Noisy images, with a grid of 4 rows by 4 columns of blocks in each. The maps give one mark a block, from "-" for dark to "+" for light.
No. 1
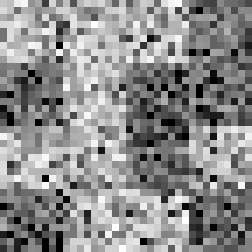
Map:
+ + + -
- + - -
+ + - +
- + + -
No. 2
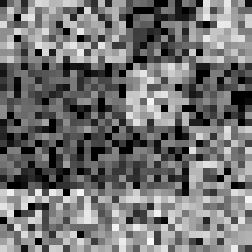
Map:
+ + - +
- - + -
- - - +
+ + + +
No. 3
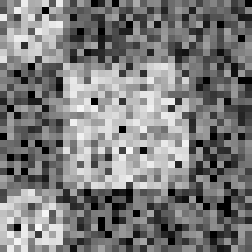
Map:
+ - - -
- + + -
- + + -
+ - - -
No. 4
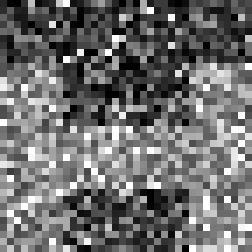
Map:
- - - -
+ - - +
+ + + +
+ - - +
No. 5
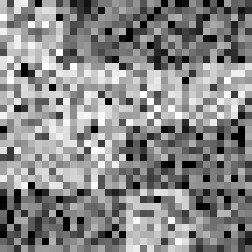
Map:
+ - - -
+ + + +
+ + - -
- - + -
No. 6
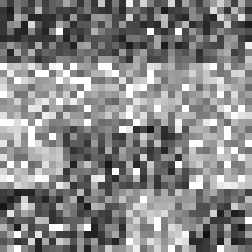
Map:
- - - -
+ + + +
+ - - +
- - + -
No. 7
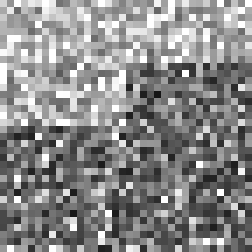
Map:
+ + + +
+ + - -
- - - -
- - - -
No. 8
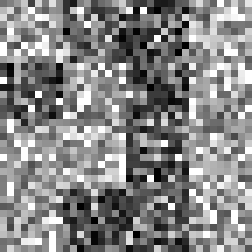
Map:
+ - - +
- + - +
+ + - +
+ - - +
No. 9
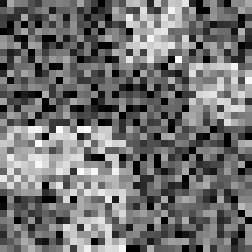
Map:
- - + -
- - - +
+ + - -
- + - -
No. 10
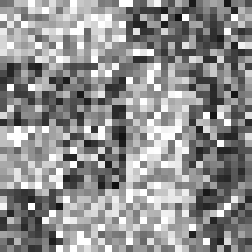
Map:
+ + - -
- - + -
+ - + -
- + + -
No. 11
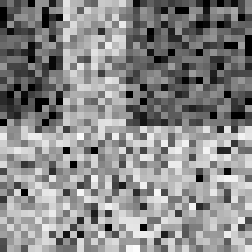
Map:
- + - -
- + - -
+ + + +
+ + + +
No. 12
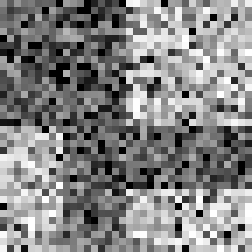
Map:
- - + +
- - + +
+ - - -
+ - + +
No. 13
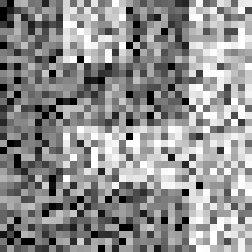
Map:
- + - +
- - - +
- + + +
- - - +
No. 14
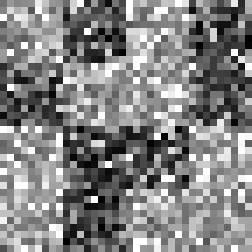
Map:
+ - + -
- + + -
+ - - +
+ - + +
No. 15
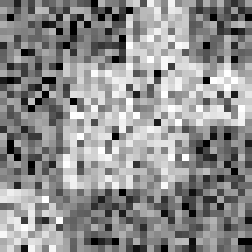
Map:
- - + -
- + + +
- + + -
+ - - -
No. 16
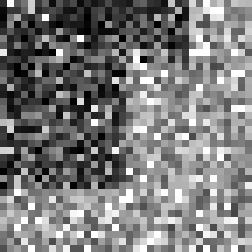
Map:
- - - +
- - + +
- - + +
+ + + +
